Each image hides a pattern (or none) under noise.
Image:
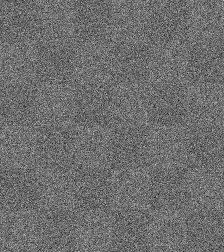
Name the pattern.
a checkerboard
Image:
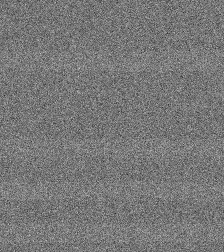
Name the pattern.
bands of rows
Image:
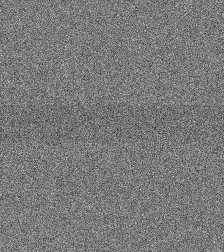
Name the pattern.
one band of rows
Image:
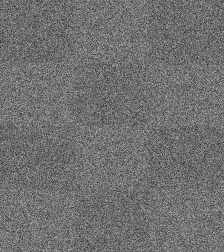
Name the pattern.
a checkerboard
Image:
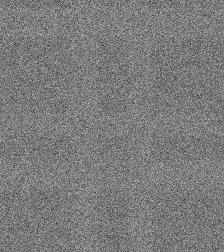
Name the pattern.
bands of rows crossing bands of columns
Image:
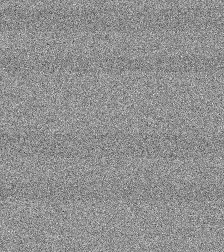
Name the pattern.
bands of rows
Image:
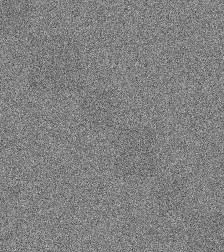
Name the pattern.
blocks along the diagonal
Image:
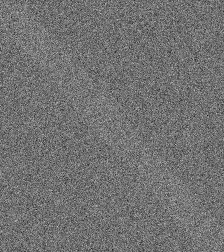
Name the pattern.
a diagonal band
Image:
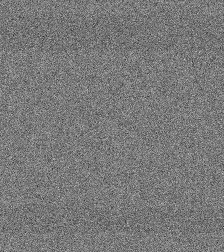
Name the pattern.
bands of rows
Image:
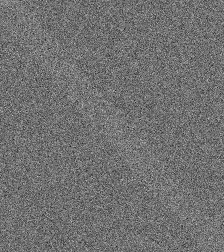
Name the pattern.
a diagonal band
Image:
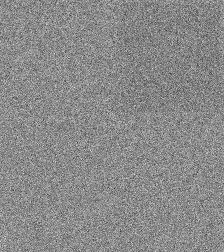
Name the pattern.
one block
